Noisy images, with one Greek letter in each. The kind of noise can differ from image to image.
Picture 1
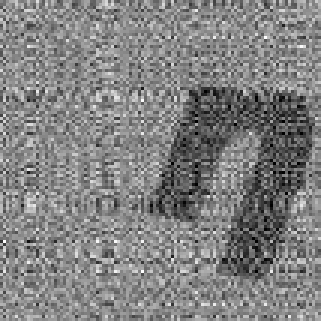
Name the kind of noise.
low rank plus noise
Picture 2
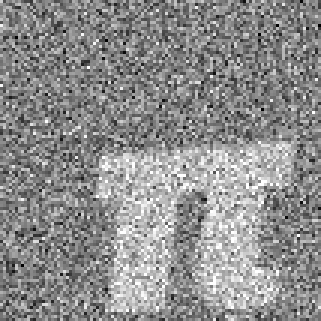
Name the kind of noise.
independent entries
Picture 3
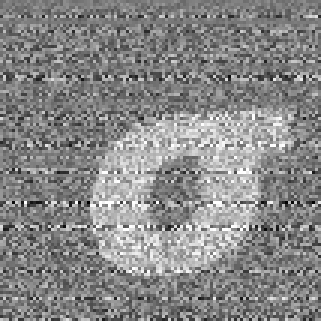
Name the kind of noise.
rows of uneven size
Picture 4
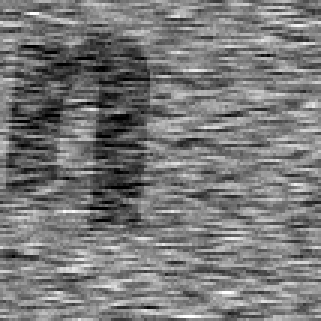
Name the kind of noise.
streaked along the rows
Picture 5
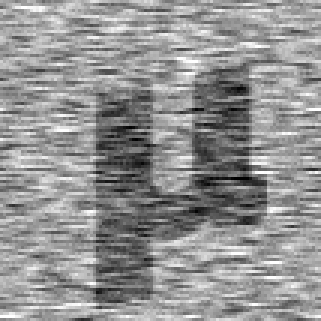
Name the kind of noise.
streaked along the rows
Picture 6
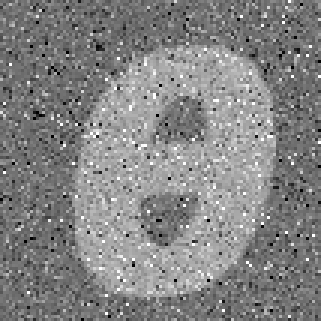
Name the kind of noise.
heavy tails
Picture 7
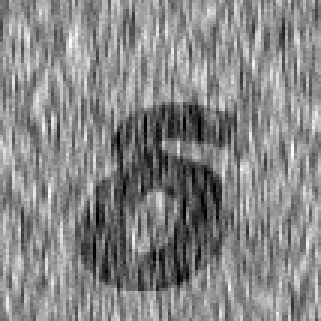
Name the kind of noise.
streaked along the columns
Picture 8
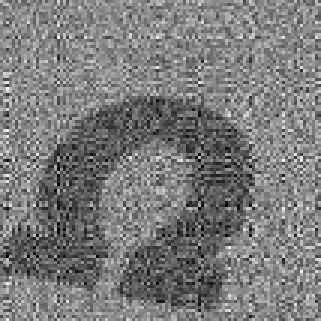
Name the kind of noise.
low rank plus noise
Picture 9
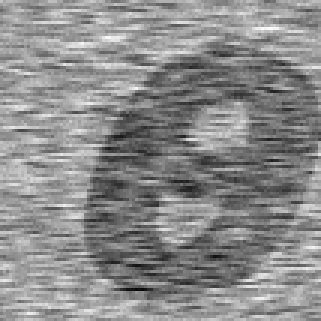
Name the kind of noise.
streaked along the rows
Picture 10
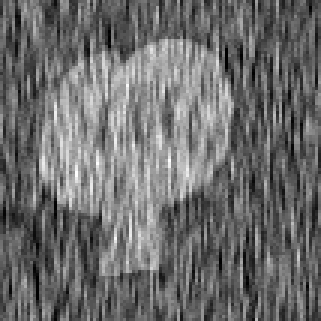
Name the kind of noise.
streaked along the columns
